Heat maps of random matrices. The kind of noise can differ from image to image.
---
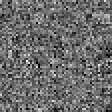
low rank plus noise
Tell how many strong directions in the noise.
three or four
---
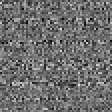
rows of uneven size
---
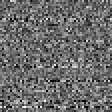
rows of uneven size
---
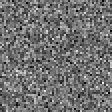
independent entries
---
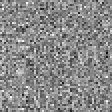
low rank plus noise
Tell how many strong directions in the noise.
five to eight
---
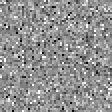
heavy tails
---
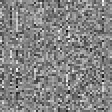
columns of uneven size
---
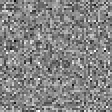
low rank plus noise
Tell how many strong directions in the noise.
two
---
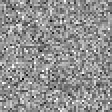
independent entries
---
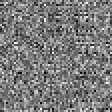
low rank plus noise
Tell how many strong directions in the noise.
three or four
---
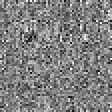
low rank plus noise
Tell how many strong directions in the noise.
three or four
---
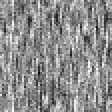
streaked along the columns
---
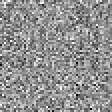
low rank plus noise
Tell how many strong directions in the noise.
three or four
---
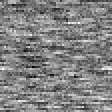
streaked along the rows
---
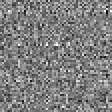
low rank plus noise
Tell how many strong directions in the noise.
three or four
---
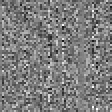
columns of uneven size
